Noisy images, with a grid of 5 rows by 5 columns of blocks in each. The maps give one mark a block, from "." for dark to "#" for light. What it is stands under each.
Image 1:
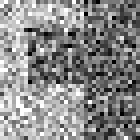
###..
#....
#....
###..
###..
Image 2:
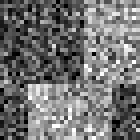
...##
...##
...##
.###.
.###.
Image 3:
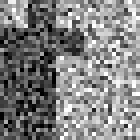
#.###
...##
..###
..###
..###
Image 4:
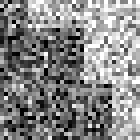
.####
...##
...##
....#
....#
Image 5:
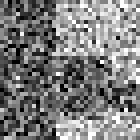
..###
..###
....#
.....
..###
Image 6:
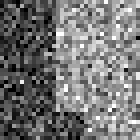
..###
..###
..###
..###
...##
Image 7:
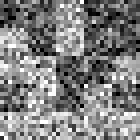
..#..
#.#..
##..#
.#.#.
#####
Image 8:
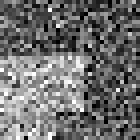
.....
.....
###..
###..
##...
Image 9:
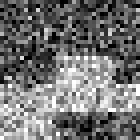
.....
.....
..##.
#####
##...
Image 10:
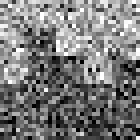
#####
#.###
#..#.
.....
.....
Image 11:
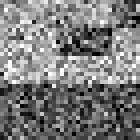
####.
##..#
#####
.....
.....
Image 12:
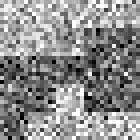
#####
###..
.....
..#..
.####
